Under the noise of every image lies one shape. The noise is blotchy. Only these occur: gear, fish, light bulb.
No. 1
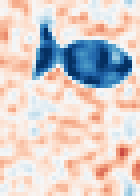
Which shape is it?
fish
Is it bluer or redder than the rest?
bluer
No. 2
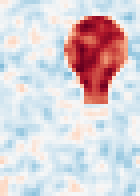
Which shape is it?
light bulb
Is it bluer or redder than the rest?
redder
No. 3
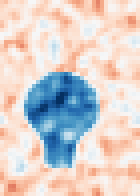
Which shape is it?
light bulb
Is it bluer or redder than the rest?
bluer
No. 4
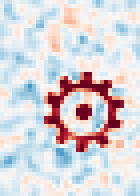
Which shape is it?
gear
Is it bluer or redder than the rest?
redder
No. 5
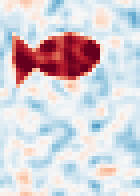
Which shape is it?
fish
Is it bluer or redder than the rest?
redder
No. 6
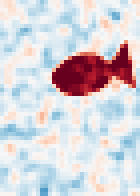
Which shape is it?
fish
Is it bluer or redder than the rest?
redder
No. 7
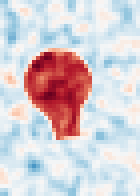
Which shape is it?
light bulb
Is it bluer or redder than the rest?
redder
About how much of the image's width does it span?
half
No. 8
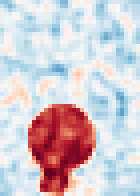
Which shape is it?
light bulb
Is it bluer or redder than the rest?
redder
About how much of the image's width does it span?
half
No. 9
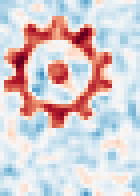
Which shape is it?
gear
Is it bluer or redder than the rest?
redder
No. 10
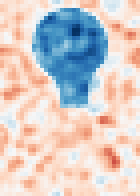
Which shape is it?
light bulb
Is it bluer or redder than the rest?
bluer
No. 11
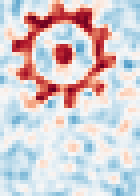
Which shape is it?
gear
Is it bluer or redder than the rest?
redder
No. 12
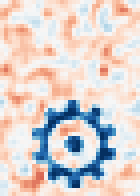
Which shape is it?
gear
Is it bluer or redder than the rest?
bluer
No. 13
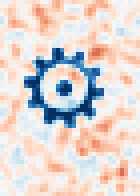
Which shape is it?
gear
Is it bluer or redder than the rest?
bluer
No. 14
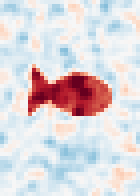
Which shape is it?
fish
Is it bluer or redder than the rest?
redder
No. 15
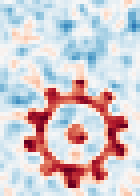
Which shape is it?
gear
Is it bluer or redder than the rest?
redder
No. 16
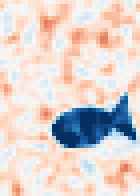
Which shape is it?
fish
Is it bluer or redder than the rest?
bluer
